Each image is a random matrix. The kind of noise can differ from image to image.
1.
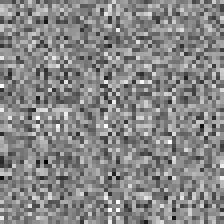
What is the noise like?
low rank plus noise
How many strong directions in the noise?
two
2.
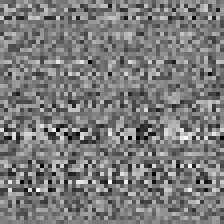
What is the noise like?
rows of uneven size
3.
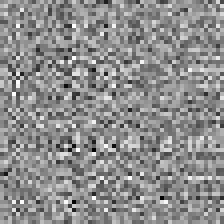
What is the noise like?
low rank plus noise
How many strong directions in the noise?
two
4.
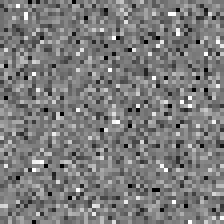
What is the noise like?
heavy tails
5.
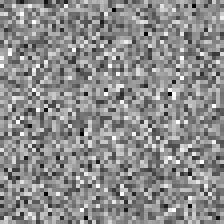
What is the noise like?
independent entries
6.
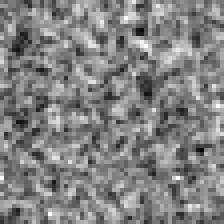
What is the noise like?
blotchy
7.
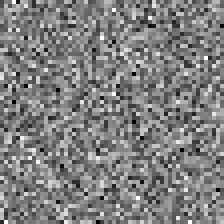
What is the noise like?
independent entries
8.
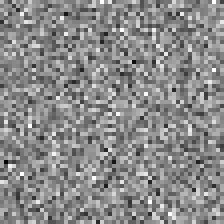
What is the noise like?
independent entries
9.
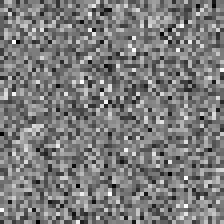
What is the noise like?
independent entries
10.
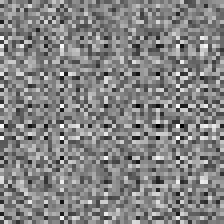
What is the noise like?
low rank plus noise
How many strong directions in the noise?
one
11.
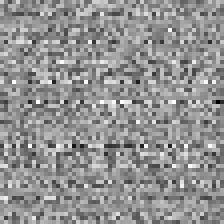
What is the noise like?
rows of uneven size
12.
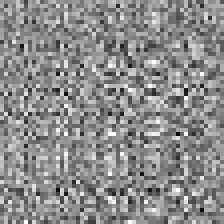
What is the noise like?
low rank plus noise
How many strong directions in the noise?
one
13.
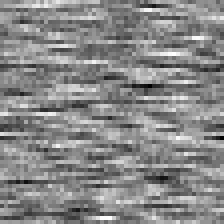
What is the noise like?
streaked along the rows
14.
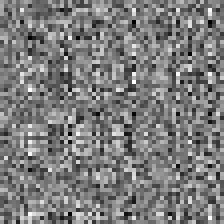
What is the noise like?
low rank plus noise
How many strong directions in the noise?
two
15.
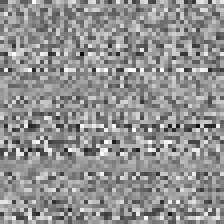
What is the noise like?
rows of uneven size
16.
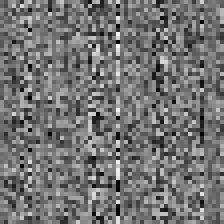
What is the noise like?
columns of uneven size
